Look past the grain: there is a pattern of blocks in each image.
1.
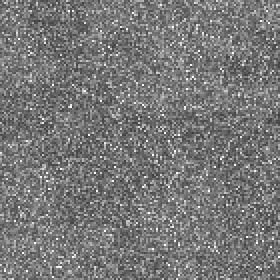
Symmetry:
no symmetry
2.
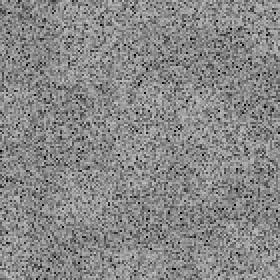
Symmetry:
no symmetry
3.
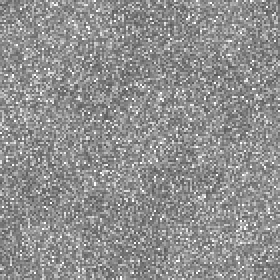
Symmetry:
the same after a half turn
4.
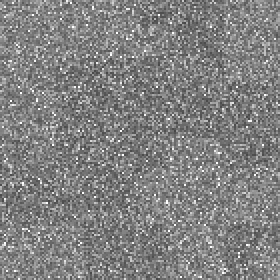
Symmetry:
mirrored about the diagonal from the top left
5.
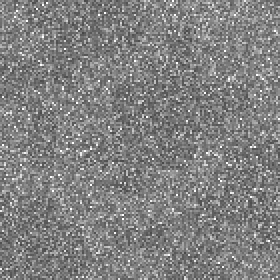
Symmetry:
mirrored about the diagonal from the bottom left
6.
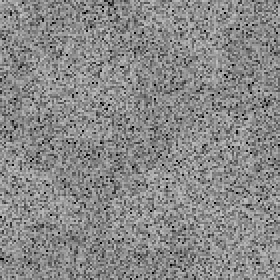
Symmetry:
mirrored about the diagonal from the top left
